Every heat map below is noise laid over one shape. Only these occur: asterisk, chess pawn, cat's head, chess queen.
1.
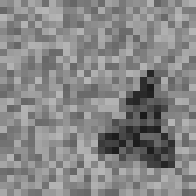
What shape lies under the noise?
chess pawn
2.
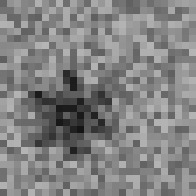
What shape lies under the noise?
asterisk
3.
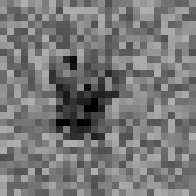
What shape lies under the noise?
chess queen
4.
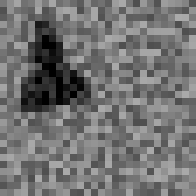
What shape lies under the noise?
chess pawn
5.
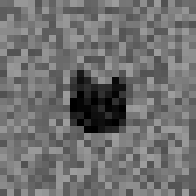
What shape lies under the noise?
cat's head
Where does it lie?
centre
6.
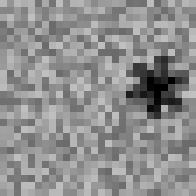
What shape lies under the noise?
asterisk
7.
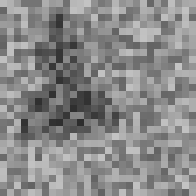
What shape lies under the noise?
chess pawn
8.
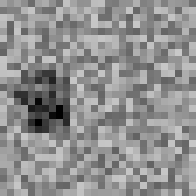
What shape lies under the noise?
chess queen
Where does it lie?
middle left
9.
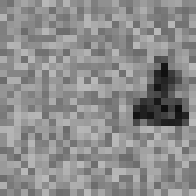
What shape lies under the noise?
chess pawn
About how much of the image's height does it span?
a third
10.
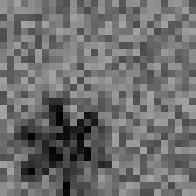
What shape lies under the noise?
asterisk
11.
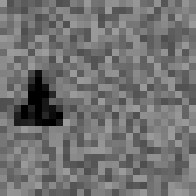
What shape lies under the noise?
chess pawn
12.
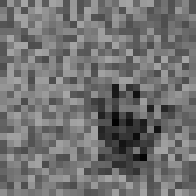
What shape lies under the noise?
chess queen
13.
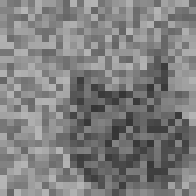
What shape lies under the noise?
cat's head
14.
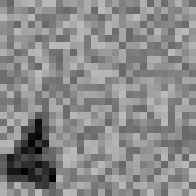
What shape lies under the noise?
chess pawn
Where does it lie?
bottom left
